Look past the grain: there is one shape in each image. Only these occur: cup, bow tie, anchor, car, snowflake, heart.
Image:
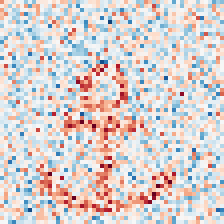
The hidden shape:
anchor
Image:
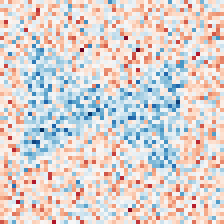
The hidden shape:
bow tie
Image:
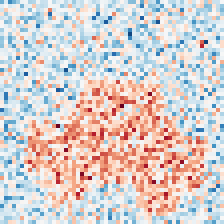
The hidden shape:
car
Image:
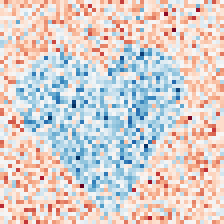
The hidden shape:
heart
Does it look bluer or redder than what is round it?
bluer
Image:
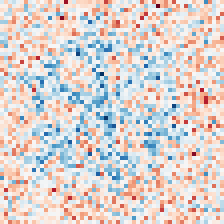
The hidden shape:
snowflake
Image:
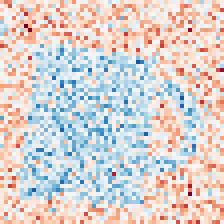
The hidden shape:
cup
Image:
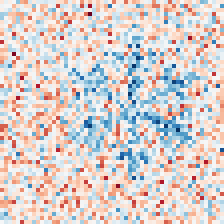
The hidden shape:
snowflake
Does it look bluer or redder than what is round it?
bluer
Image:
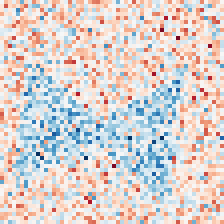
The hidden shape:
bow tie
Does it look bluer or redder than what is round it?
bluer
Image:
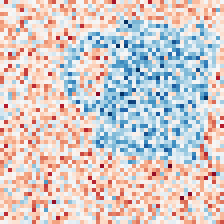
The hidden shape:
cup
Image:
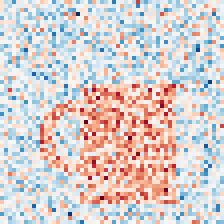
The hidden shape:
cup
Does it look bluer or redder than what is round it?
redder
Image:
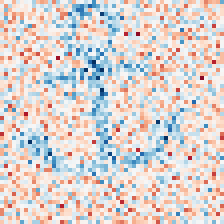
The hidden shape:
anchor
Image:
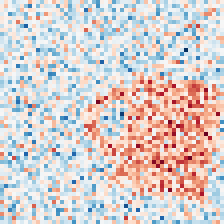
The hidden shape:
cup
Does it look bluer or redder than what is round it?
redder
